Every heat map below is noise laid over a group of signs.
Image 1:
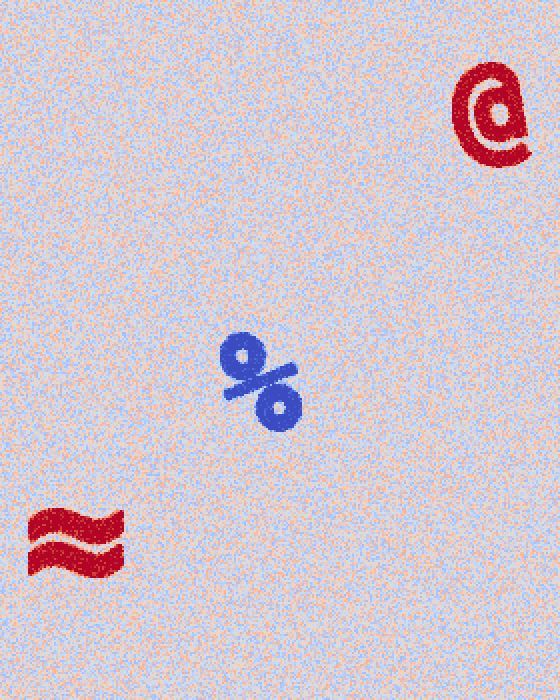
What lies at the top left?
nothing
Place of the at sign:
top right
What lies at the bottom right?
nothing
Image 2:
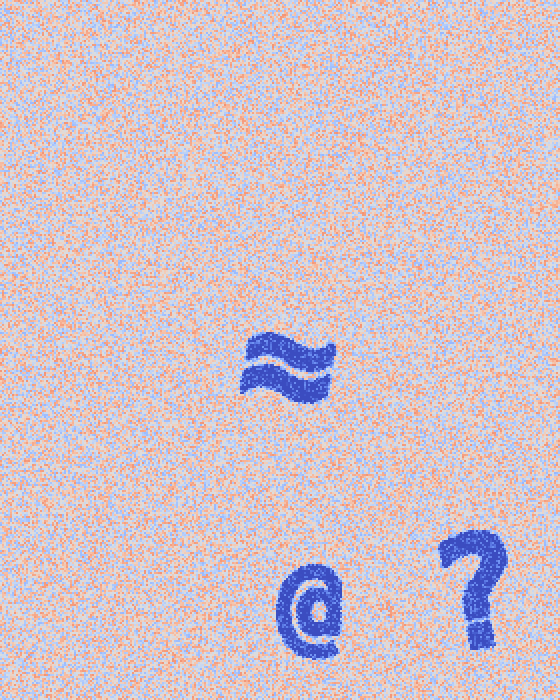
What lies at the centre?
approximately sign
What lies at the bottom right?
question mark
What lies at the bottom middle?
at sign
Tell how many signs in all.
3
